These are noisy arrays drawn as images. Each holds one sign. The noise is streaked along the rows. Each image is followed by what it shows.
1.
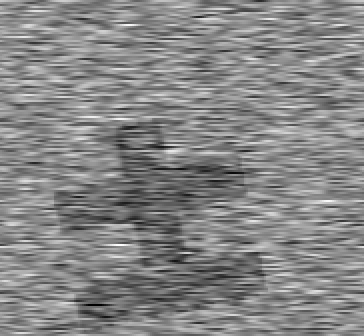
dark plus-minus sign
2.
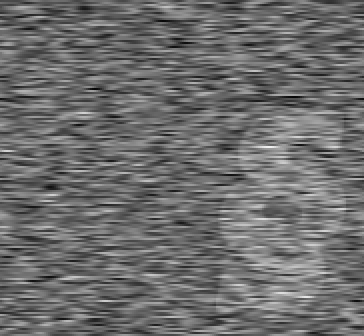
light section sign
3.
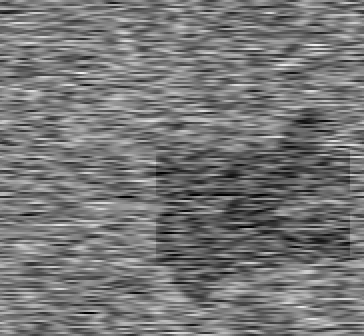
dark not-equal sign
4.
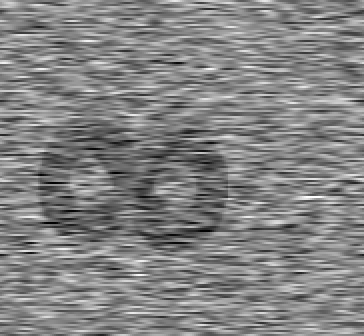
dark infinity sign
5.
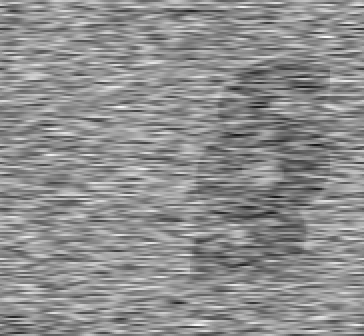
dark section sign
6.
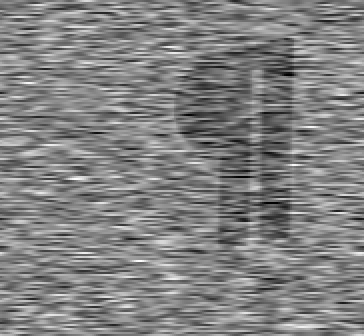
dark pilcrow
